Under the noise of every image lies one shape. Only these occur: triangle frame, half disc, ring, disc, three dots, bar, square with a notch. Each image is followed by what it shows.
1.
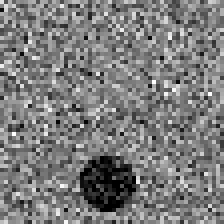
disc
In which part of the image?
bottom middle
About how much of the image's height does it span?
a quarter
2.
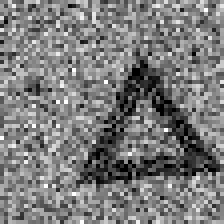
triangle frame
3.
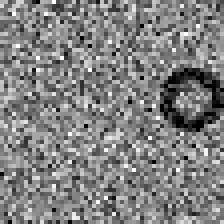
ring
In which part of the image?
middle right
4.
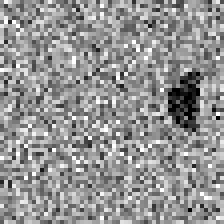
half disc
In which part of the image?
middle right
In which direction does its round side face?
left
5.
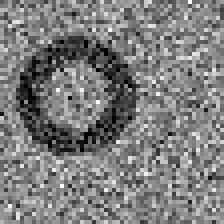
ring
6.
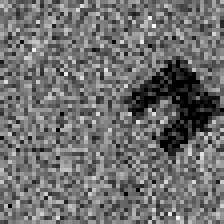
square with a notch
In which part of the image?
middle right
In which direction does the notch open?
down and left
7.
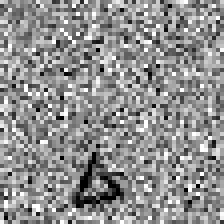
triangle frame
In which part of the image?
bottom middle
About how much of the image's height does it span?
a quarter
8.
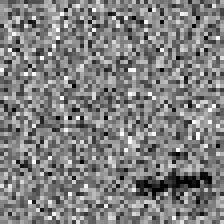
bar
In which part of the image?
bottom right
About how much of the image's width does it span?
a third
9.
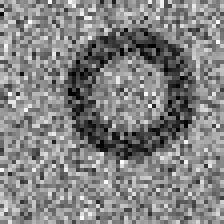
ring
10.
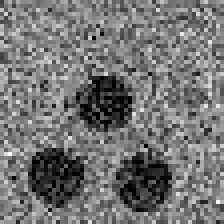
three dots
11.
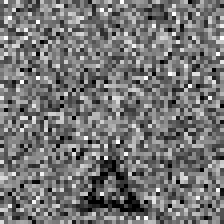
triangle frame
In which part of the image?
bottom middle
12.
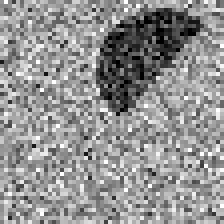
half disc
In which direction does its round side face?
up and left
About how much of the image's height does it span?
half
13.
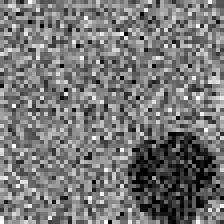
disc
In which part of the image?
bottom right
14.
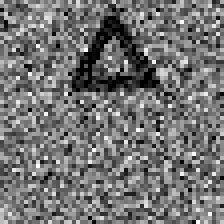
triangle frame
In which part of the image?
top middle
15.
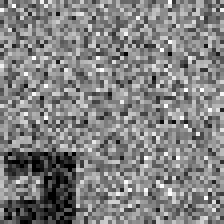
square with a notch
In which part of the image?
bottom left
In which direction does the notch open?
left
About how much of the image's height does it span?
a third
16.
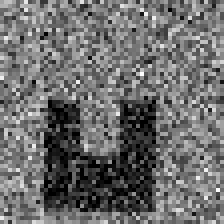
square with a notch
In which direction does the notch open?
up
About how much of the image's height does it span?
half
